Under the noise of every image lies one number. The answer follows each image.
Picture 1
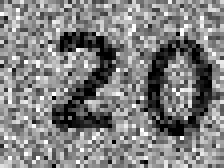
20
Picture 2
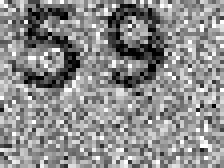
59
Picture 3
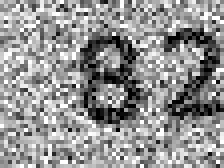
82
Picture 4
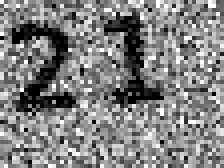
21
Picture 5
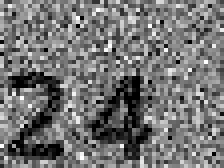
24
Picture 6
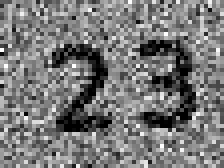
23
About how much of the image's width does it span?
two thirds
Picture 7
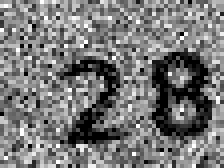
28
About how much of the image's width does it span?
two thirds
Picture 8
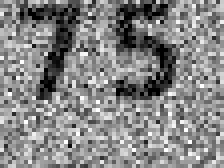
75
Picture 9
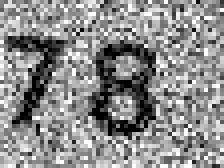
78
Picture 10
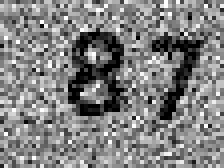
87
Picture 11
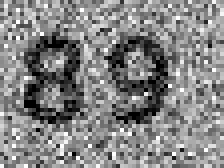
89
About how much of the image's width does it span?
two thirds
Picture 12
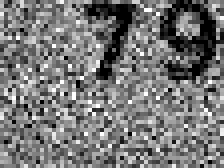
79
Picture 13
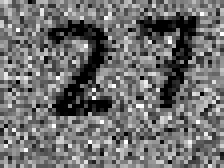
27
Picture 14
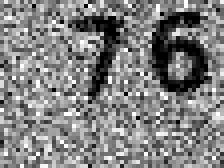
76
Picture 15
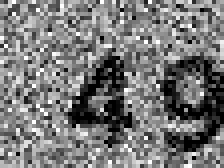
49
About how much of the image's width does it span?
two thirds
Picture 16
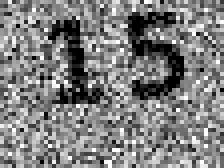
15
